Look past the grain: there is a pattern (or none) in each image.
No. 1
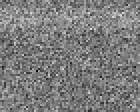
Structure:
one horizontal stripe
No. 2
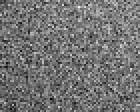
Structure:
a smooth slope
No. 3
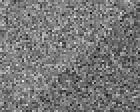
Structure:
a sharp edge
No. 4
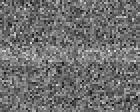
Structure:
one horizontal stripe
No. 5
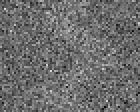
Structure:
a wavy band
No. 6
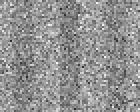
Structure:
vertical stripes
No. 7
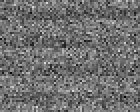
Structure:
horizontal stripes
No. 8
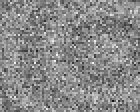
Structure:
rings round one point
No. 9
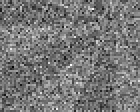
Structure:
spokes from one point
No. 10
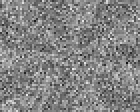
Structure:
spokes from one point
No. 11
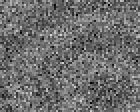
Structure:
rings round one point
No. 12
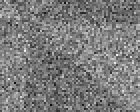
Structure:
spokes from one point
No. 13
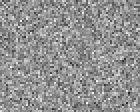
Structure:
only noise
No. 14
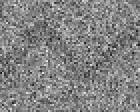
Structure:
a wavy band
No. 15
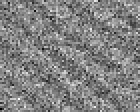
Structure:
diagonal stripes
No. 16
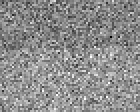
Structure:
a sharp edge
